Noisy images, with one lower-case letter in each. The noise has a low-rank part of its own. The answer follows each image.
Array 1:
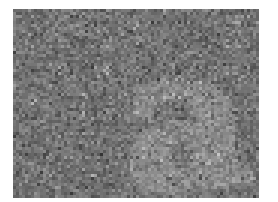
light a
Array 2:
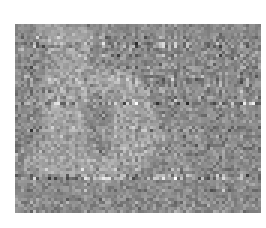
light b
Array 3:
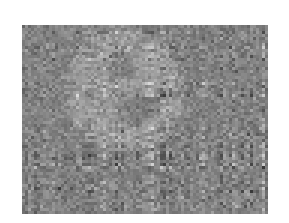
light e
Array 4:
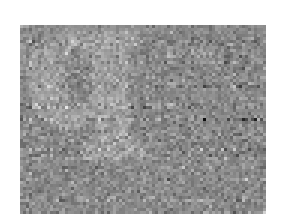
light q
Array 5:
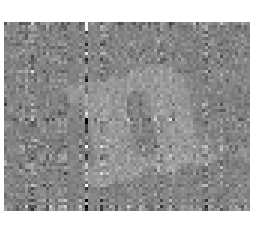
light n
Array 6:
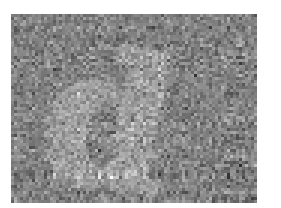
light d
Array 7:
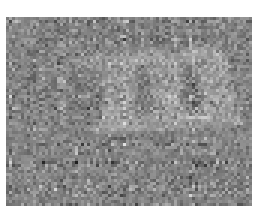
light m
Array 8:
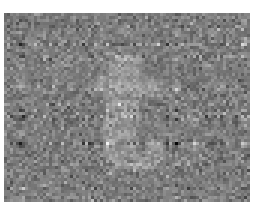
light t
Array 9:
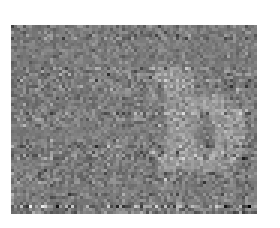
light b
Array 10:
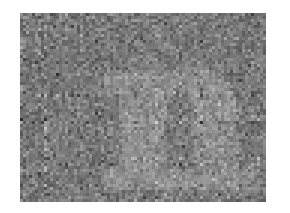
light n
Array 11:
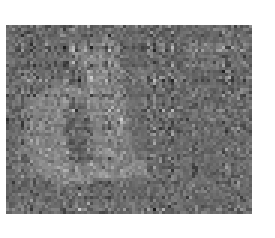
light d
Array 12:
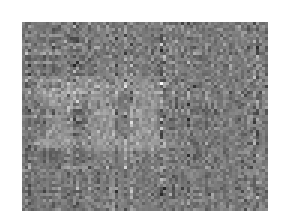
light m
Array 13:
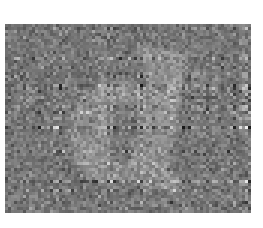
light d
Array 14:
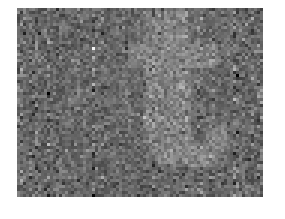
light t
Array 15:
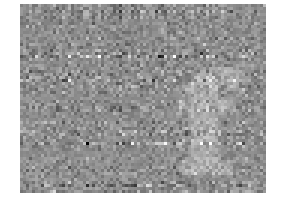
light f
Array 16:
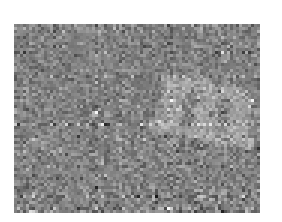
light m, middle right
